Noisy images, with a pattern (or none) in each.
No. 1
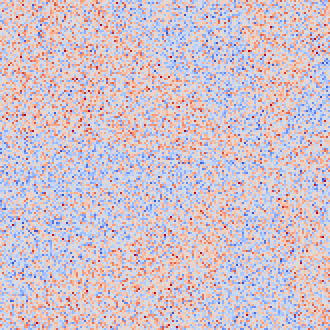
spokes from one point
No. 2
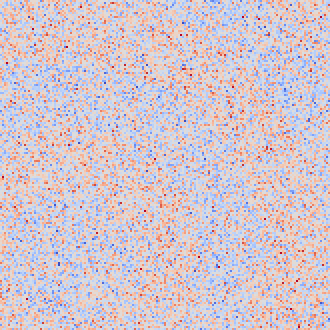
rings round one point
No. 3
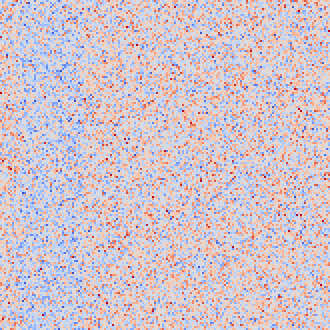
one vertical stripe
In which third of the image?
left
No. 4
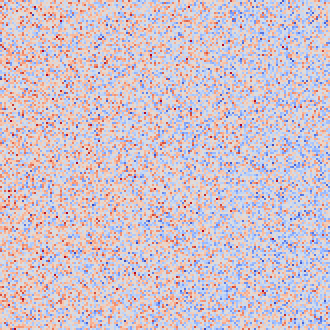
a smooth slope
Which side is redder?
left
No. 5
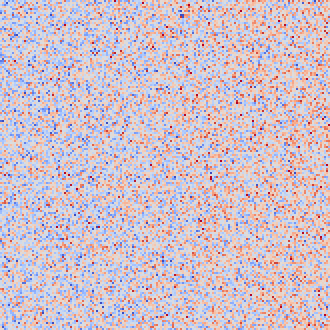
a smooth slope
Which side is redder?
right
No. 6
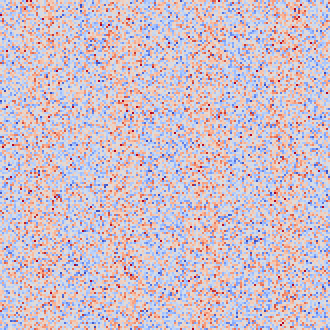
vertical stripes
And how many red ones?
4
